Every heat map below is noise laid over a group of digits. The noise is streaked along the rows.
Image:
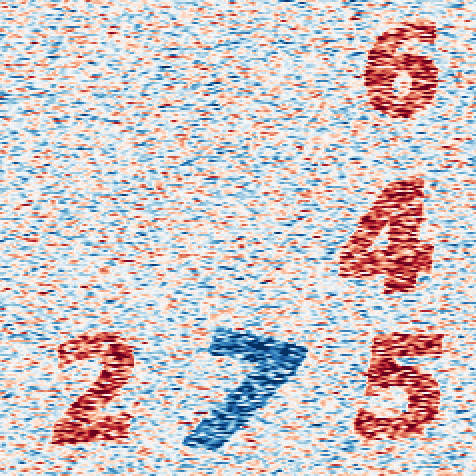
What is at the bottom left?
2
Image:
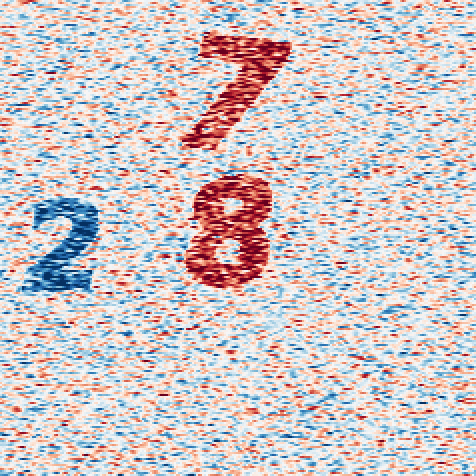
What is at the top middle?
7
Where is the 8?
centre
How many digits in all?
3
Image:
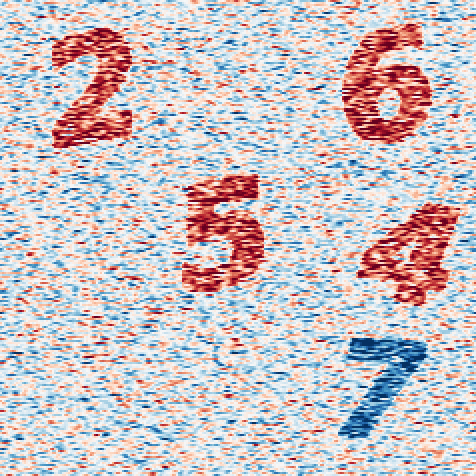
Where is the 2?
top left
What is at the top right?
6
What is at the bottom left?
nothing
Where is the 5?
centre
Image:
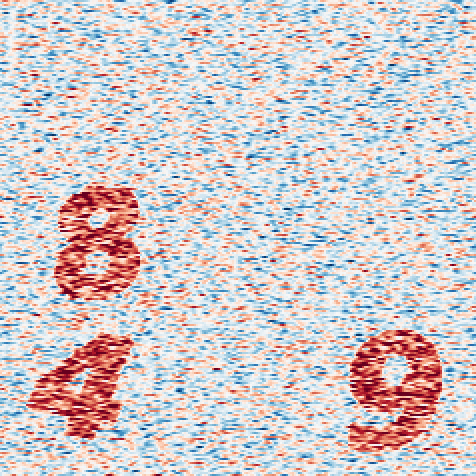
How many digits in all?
3
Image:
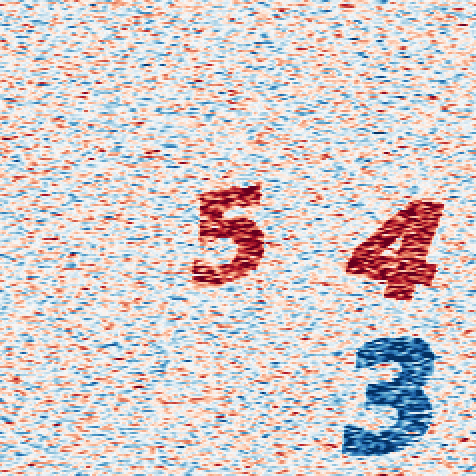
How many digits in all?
3
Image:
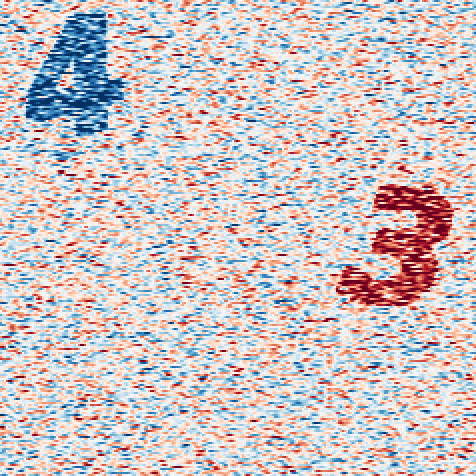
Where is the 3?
middle right
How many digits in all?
2
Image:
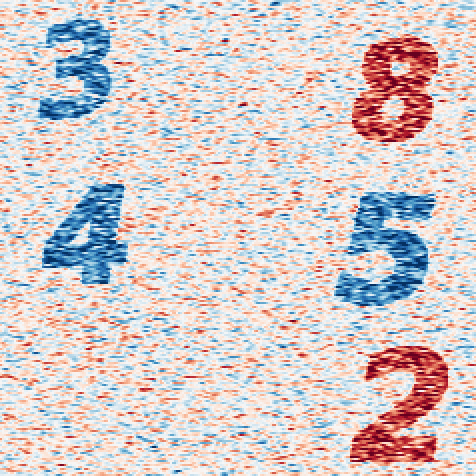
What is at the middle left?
4
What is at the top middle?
nothing
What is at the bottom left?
nothing
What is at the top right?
8
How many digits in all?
5
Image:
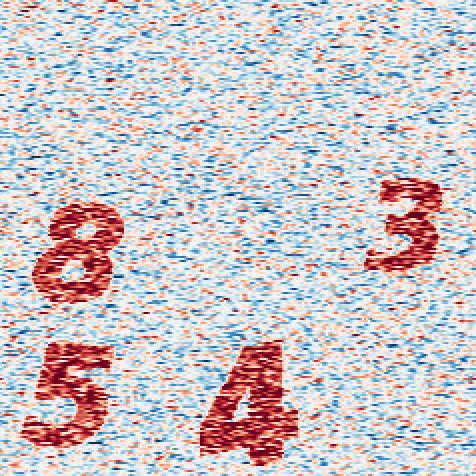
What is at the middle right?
3
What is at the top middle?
nothing
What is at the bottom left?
5
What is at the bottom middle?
4
